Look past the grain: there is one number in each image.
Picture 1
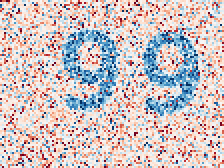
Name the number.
99
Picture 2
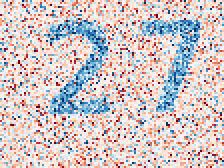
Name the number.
27
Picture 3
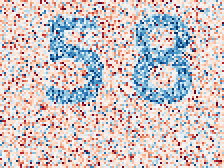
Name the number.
58
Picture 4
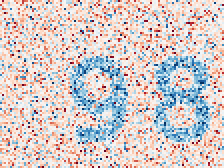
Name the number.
98
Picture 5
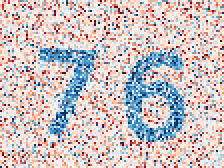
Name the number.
76
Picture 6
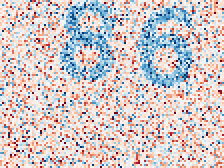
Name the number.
86
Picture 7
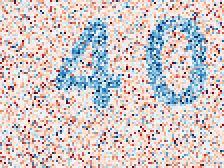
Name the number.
40
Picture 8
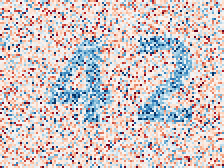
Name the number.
42
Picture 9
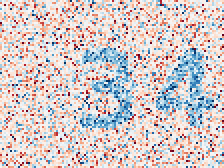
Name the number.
34
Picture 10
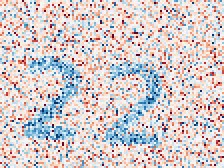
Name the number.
22
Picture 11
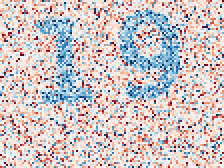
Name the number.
19
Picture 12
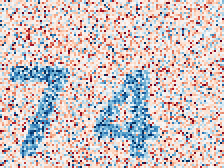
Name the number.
74
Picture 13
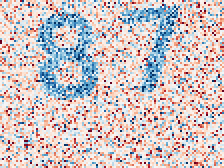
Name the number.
87
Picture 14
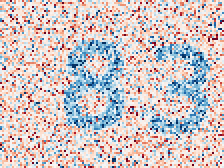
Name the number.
83
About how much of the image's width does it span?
two thirds
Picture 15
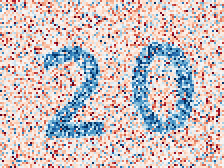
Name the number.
20
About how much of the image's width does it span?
two thirds
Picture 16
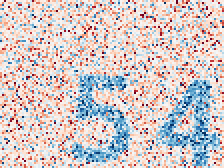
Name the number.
54
